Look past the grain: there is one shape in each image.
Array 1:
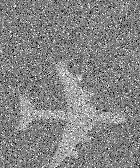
airplane
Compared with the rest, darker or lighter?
lighter
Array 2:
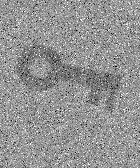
key
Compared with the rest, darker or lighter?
darker
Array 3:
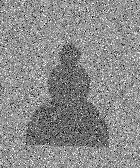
chess pawn
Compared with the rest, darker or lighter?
darker
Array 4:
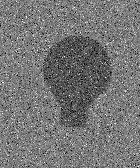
light bulb
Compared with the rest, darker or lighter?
darker
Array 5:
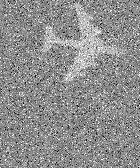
airplane
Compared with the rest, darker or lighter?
lighter
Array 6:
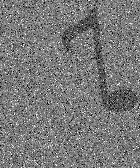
musical note
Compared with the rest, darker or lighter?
darker
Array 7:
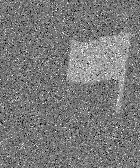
flag
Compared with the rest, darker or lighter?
lighter
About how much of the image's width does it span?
half
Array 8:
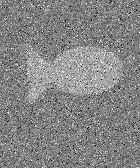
fish
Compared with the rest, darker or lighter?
lighter
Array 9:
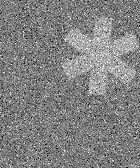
asterisk
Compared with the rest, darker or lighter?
lighter
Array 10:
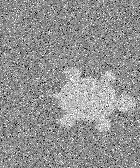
turtle
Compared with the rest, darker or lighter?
lighter
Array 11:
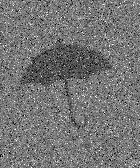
umbrella
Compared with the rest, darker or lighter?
darker
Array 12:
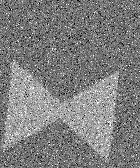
bow tie
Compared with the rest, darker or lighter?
lighter
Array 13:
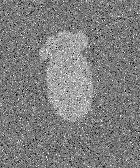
footprint
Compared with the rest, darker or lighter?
lighter
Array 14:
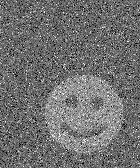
smiling face
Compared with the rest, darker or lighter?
lighter
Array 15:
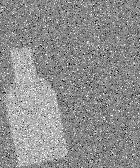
bottle
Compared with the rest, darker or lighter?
lighter
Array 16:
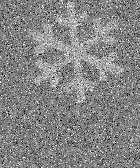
snowflake
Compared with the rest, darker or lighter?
lighter
